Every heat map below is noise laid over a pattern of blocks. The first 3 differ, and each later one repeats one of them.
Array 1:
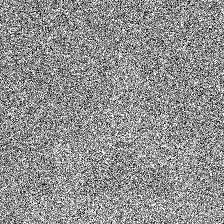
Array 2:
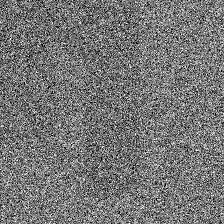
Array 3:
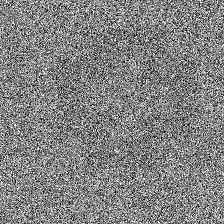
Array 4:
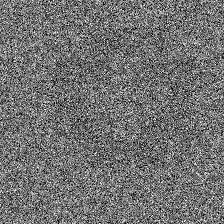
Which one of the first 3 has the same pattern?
3
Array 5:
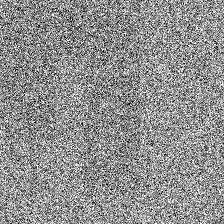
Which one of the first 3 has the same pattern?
2
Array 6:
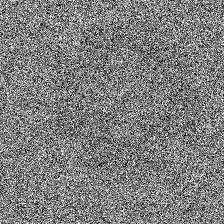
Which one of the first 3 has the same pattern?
3
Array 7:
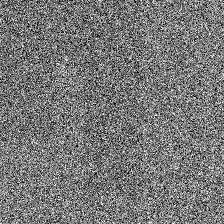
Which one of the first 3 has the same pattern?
2
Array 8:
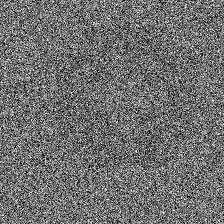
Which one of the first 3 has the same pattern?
3
